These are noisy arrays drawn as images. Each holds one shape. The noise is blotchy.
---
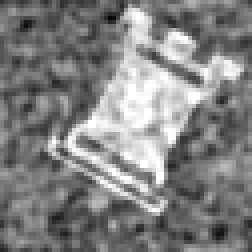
chess rook
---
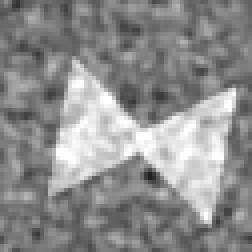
bow tie
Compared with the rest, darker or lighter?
lighter
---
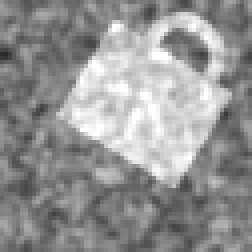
cup
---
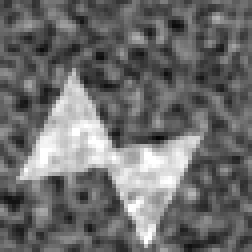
bow tie
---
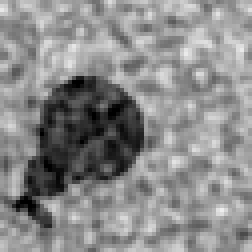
pear
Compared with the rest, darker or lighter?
darker
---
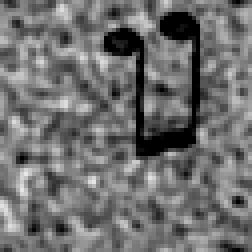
pair of musical notes
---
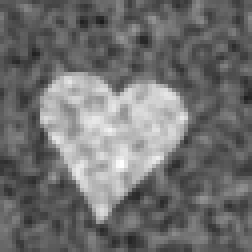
heart
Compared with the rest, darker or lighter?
lighter
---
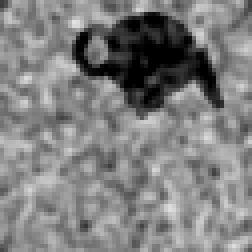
teapot
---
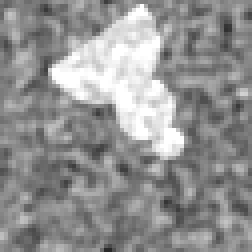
chess pawn
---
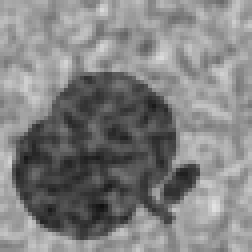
apple
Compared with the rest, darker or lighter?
darker
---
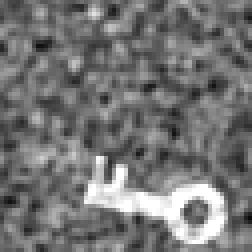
key
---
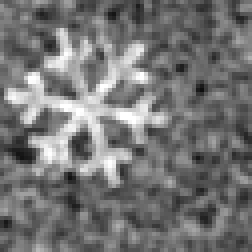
snowflake
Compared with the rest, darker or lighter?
lighter
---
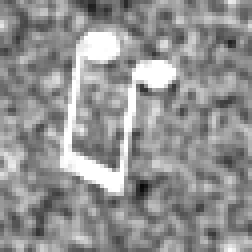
pair of musical notes
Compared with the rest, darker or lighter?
lighter
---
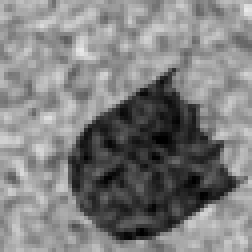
ghost
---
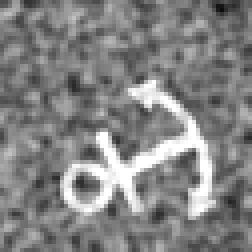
anchor
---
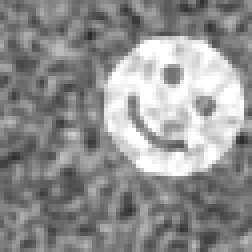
smiling face
